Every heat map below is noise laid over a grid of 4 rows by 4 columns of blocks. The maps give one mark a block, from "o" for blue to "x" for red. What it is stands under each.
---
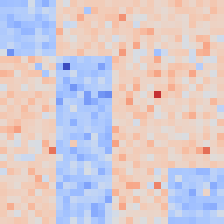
oxxx
xoxx
xoxx
xoxo
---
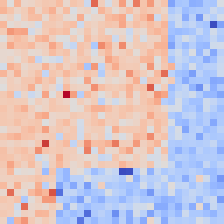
xxxo
xxxo
xxxo
xooo
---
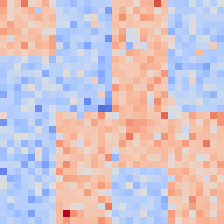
xoxo
ooxo
oxxx
oxox
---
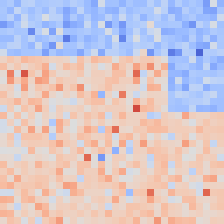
oooo
xxxo
xxxx
xxxx
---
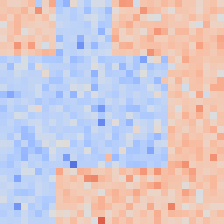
xoxx
ooox
ooox
oxxx
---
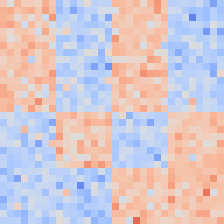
xoxo
xoxo
oxox
ooxx
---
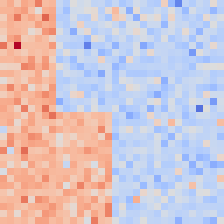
xooo
xooo
xxoo
xxoo
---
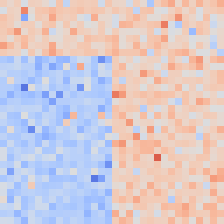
xxxx
ooxx
ooxx
ooxx
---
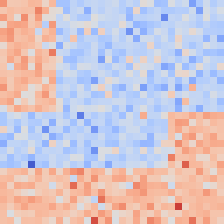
xooo
xooo
ooox
xxxx
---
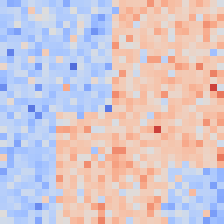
ooxx
ooxx
oxxx
oxxo
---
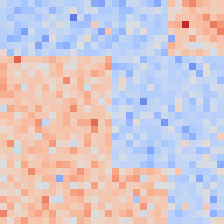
ooox
xxoo
xxoo
xxxo
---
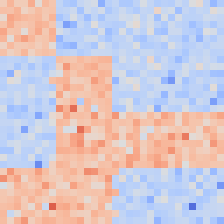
xooo
oxoo
oxxx
xxoo
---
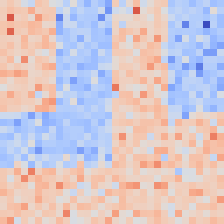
xoxo
xoxo
ooxx
xxxx
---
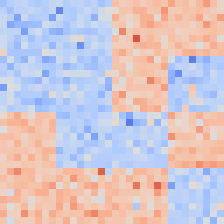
ooxx
ooxo
xoox
xxxo
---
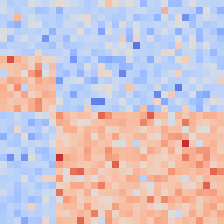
oooo
xooo
oxxx
oxxx
